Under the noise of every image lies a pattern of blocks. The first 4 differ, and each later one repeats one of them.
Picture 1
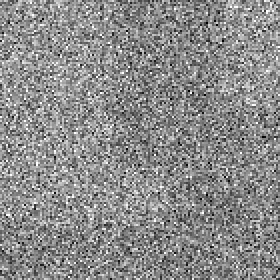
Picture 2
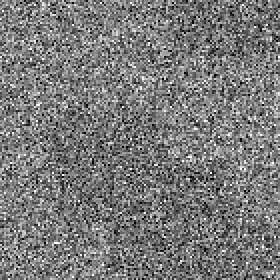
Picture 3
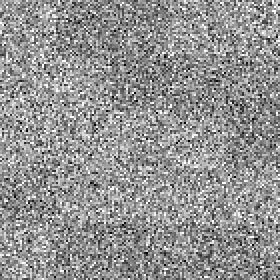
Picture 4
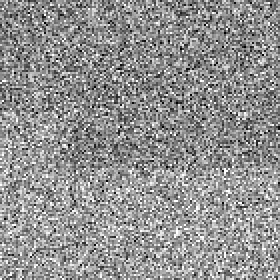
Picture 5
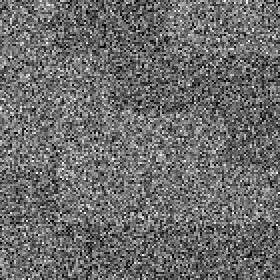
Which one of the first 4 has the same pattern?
3
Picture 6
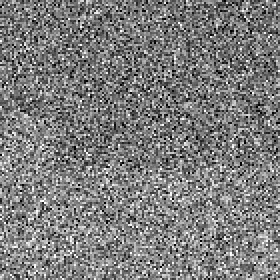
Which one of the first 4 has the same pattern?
4
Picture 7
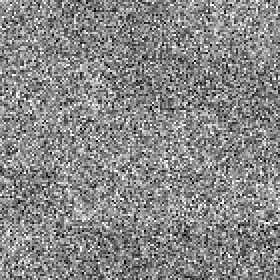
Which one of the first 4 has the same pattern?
3
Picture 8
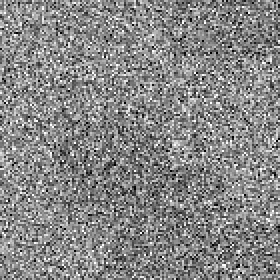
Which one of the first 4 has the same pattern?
2
